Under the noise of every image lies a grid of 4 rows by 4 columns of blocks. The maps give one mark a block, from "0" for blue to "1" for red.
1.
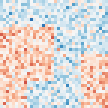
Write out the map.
0 0 0 0
1 1 0 0
1 1 0 1
1 0 0 1
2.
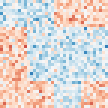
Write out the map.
0 0 1 1
1 0 0 0
1 0 0 0
1 1 0 1
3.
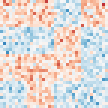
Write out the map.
1 1 0 1
0 0 1 0
1 1 1 0
0 1 0 0
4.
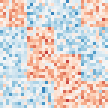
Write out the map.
1 0 0 1
0 1 0 0
0 1 1 0
0 0 1 1
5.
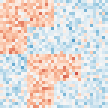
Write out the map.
1 1 0 0
1 0 0 0
0 1 1 0
0 1 0 0
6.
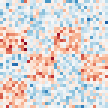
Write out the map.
0 0 0 0
1 0 1 0
0 1 0 1
1 0 0 0
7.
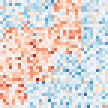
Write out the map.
0 0 1 0
1 1 1 0
1 1 0 0
1 0 0 0
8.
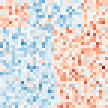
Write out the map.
1 0 0 1
0 0 1 1
0 0 1 1
0 0 1 1
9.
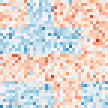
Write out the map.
1 0 1 1
0 0 0 1
1 1 1 1
0 0 1 0
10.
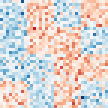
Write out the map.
0 1 0 1
0 1 1 0
0 0 1 1
1 0 1 0
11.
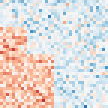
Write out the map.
0 0 0 0
1 0 0 0
1 1 0 0
1 1 0 0
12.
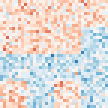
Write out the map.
1 1 1 1
1 1 1 0
0 0 0 0
1 0 1 0
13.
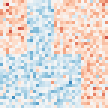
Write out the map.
1 0 1 1
1 0 1 1
0 0 0 1
0 0 0 1
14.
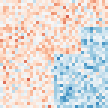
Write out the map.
1 1 1 1
1 1 1 0
1 1 0 0
1 1 0 0
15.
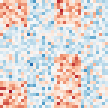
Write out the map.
1 0 1 0
0 0 0 0
0 0 1 0
1 0 1 0
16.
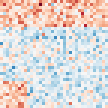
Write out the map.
1 1 1 1
0 0 0 0
0 0 0 0
1 0 0 0
